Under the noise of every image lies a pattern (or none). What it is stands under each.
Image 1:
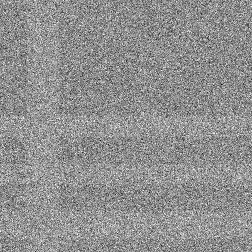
bands of rows crossing bands of columns
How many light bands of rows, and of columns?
3 and 1
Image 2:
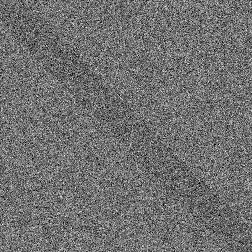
a diagonal band
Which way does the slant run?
top left to bottom right
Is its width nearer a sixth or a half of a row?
a sixth
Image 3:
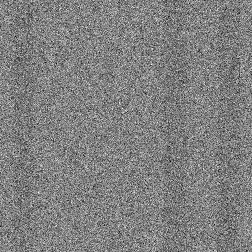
bands of columns
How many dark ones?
3
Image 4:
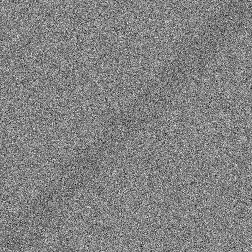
a diagonal band
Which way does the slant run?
bottom left to top right
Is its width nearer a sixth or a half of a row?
a sixth
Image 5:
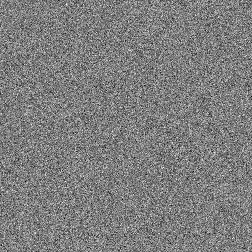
only noise
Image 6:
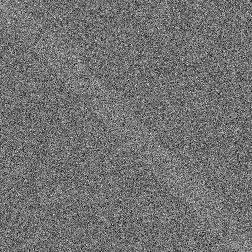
a diagonal band
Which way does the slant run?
top left to bottom right
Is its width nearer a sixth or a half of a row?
a sixth
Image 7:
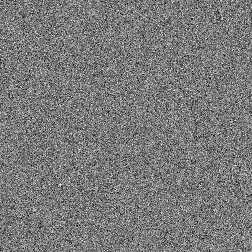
only noise
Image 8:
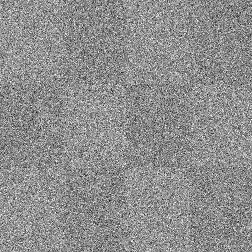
a checkerboard
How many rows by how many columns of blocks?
3 by 4
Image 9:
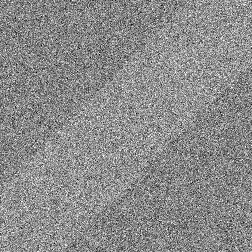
a diagonal band
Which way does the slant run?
bottom left to top right
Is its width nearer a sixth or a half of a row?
a half
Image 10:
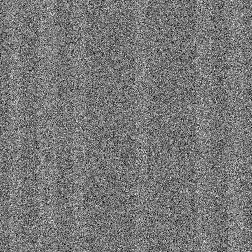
bands of columns
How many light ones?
6
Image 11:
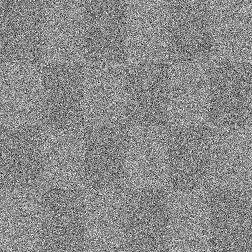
a checkerboard
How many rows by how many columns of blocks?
4 by 6
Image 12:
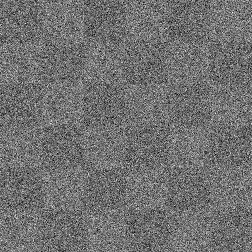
a checkerboard
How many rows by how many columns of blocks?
6 by 6
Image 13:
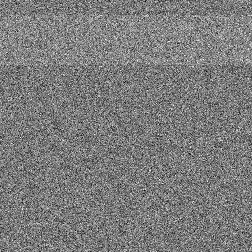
one band of rows
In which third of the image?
top
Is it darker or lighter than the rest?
lighter
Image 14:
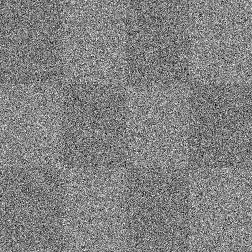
a checkerboard
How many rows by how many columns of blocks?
3 by 4
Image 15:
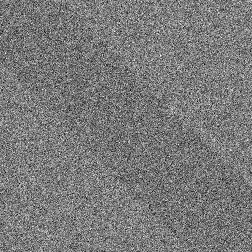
a diagonal band
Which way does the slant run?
top left to bottom right
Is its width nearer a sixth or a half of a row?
a half
